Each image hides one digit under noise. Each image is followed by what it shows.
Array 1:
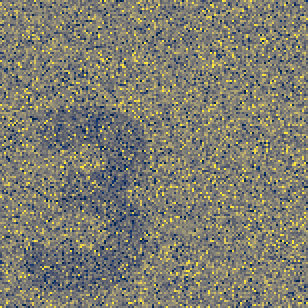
dark 3
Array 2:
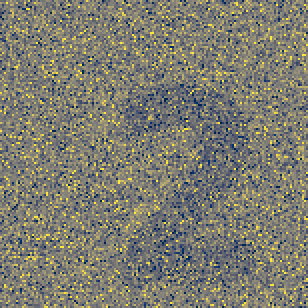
dark 2
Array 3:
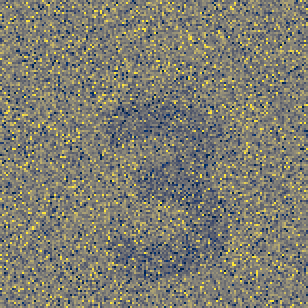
dark 3
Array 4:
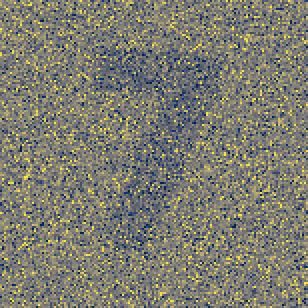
dark 7
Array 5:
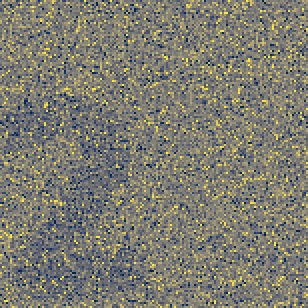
dark 2
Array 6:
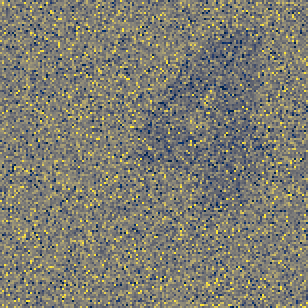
dark 4
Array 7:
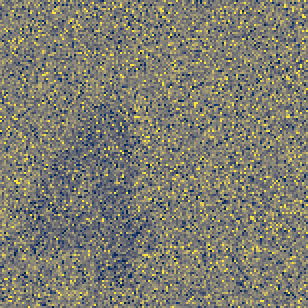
dark 4
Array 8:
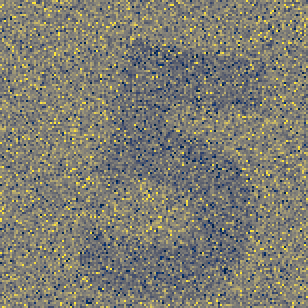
dark 5
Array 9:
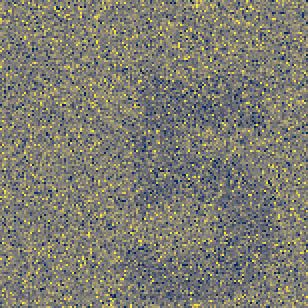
dark 5
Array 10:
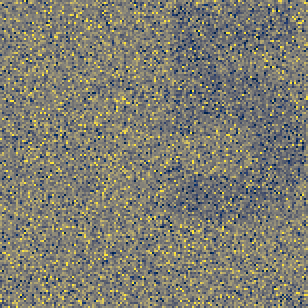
dark 5
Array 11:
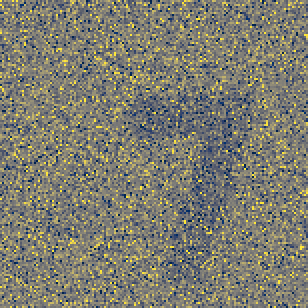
dark 7
